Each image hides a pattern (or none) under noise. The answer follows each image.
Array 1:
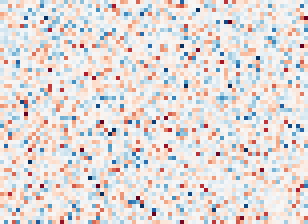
only noise
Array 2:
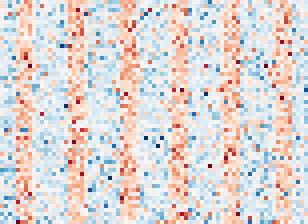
vertical stripes
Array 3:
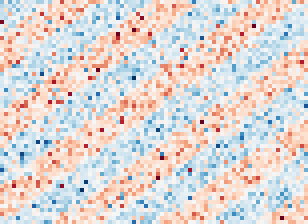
diagonal stripes
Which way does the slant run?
bottom left to top right
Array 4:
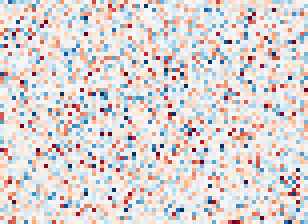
only noise
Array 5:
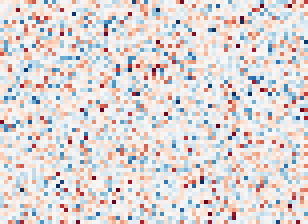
only noise
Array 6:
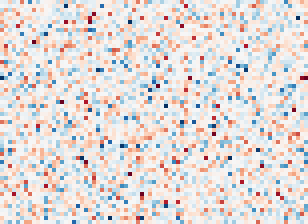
only noise
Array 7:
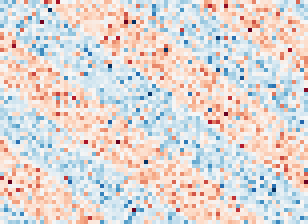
diagonal stripes
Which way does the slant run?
top left to bottom right
